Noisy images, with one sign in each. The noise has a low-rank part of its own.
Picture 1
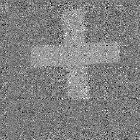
plus sign
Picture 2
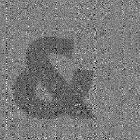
ampersand
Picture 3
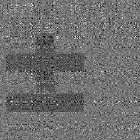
plus-minus sign
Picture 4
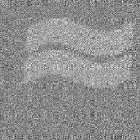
approximately sign
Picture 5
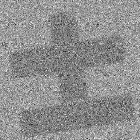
plus-minus sign
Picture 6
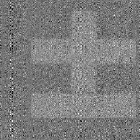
plus-minus sign
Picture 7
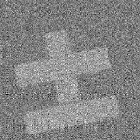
plus-minus sign
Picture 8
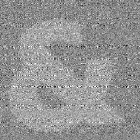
ampersand
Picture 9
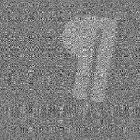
pilcrow
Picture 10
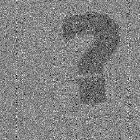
question mark
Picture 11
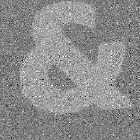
ampersand
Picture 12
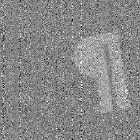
pilcrow
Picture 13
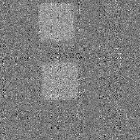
colon
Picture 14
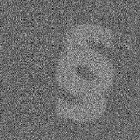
section sign
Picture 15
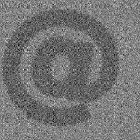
at sign
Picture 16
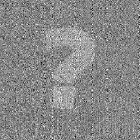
question mark
